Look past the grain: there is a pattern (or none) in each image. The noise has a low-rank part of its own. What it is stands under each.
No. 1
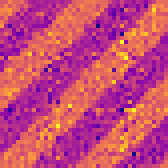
diagonal stripes
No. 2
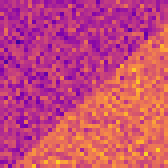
a sharp edge
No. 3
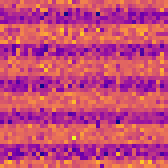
horizontal stripes
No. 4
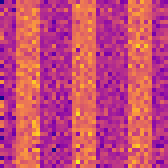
vertical stripes
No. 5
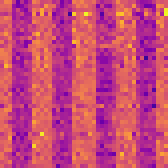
vertical stripes
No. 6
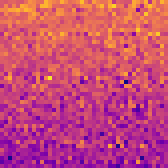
a smooth slope
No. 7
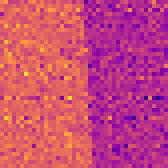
a sharp edge
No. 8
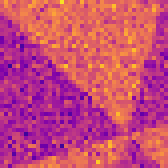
spokes from one point
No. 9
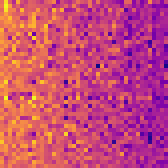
a smooth slope
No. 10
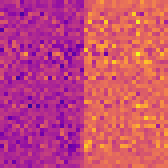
a sharp edge
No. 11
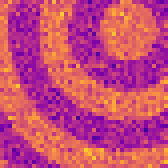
rings round one point
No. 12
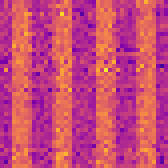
vertical stripes
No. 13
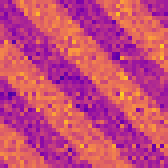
diagonal stripes
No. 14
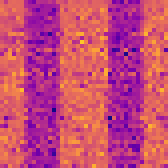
vertical stripes
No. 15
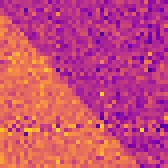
a sharp edge
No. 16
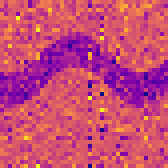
a wavy band
